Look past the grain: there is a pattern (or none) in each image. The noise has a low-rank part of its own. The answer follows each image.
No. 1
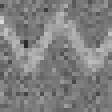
a wavy band
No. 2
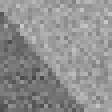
a sharp edge
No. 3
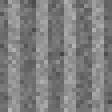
vertical stripes
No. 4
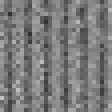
vertical stripes
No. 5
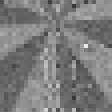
spokes from one point
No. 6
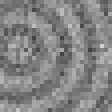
rings round one point
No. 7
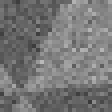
spokes from one point
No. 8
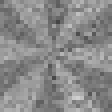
spokes from one point
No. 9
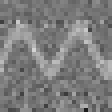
a wavy band
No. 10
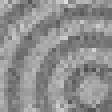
rings round one point
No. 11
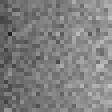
a smooth slope
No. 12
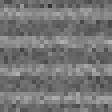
horizontal stripes
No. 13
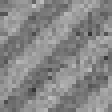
diagonal stripes
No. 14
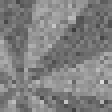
spokes from one point
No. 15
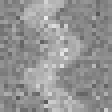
a wavy band
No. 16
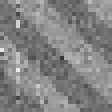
diagonal stripes
